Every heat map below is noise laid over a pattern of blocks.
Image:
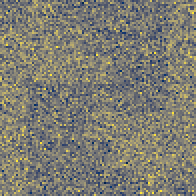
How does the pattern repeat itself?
the same after a half turn
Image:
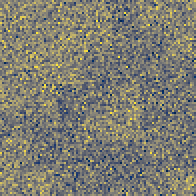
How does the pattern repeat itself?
mirrored about the diagonal from the top left
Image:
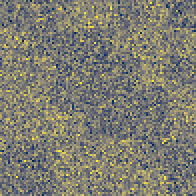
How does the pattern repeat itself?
mirrored about the diagonal from the bottom left
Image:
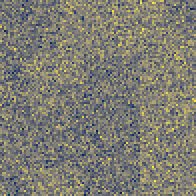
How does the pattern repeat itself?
no symmetry
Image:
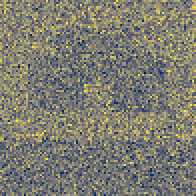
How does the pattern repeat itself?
left and right mirror each other
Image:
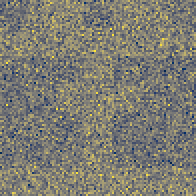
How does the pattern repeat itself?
left and right mirror each other
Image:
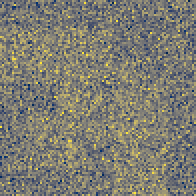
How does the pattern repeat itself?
mirrored about the diagonal from the bottom left
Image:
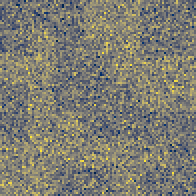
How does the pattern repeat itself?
mirrored about the diagonal from the bottom left
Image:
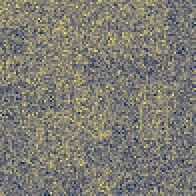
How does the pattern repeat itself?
no symmetry
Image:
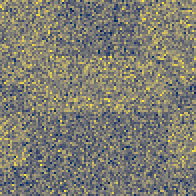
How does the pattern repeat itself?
left and right mirror each other
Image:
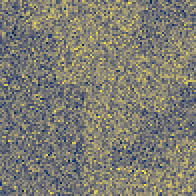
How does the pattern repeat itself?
no symmetry
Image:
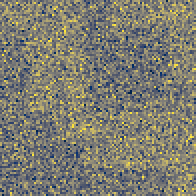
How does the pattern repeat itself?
mirrored about the diagonal from the bottom left
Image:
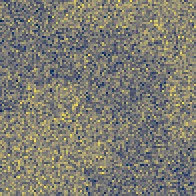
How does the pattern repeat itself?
mirrored about the diagonal from the bottom left
